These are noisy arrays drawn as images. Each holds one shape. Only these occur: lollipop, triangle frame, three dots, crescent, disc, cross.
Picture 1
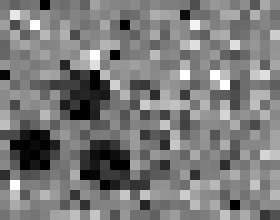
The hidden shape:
three dots
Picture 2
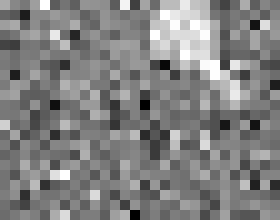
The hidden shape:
lollipop
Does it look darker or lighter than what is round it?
lighter
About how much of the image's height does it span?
half
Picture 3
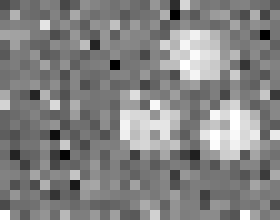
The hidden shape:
three dots
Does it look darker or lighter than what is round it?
lighter
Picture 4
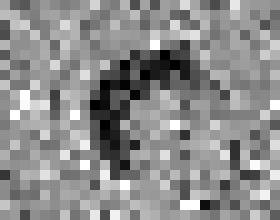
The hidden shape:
crescent
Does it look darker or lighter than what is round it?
darker
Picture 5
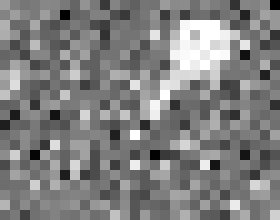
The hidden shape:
lollipop
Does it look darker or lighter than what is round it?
lighter
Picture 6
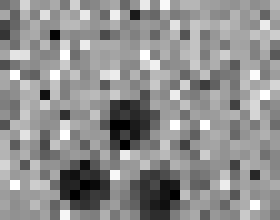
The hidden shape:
three dots
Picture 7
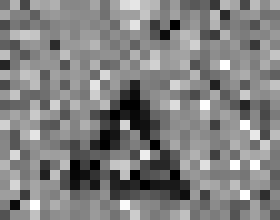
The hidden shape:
triangle frame
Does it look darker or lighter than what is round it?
darker
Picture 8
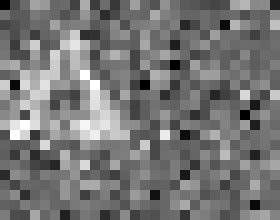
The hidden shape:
triangle frame
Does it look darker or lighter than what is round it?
lighter
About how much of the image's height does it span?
half
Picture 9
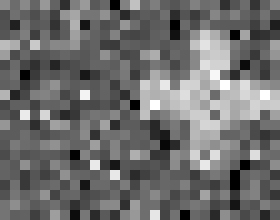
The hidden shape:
cross
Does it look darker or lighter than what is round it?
lighter
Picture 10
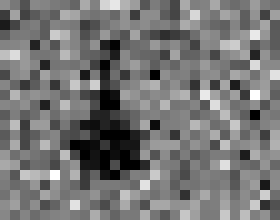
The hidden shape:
lollipop
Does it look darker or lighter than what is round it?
darker
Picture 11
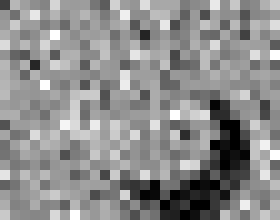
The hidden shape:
crescent
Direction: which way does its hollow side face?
up and left
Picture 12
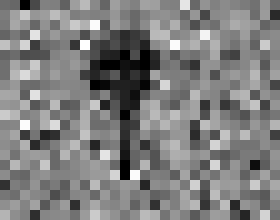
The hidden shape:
lollipop
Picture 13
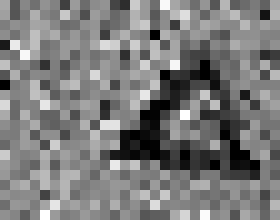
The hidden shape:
triangle frame
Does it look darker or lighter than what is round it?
darker
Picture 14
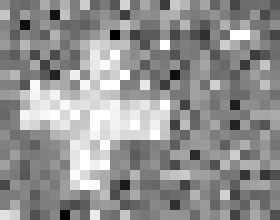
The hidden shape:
cross
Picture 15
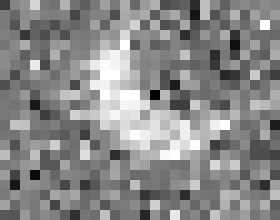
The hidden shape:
crescent
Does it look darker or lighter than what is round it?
lighter
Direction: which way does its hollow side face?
up and right
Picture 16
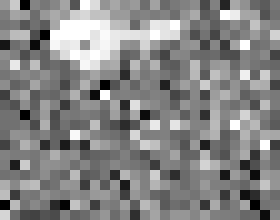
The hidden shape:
lollipop
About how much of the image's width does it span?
half
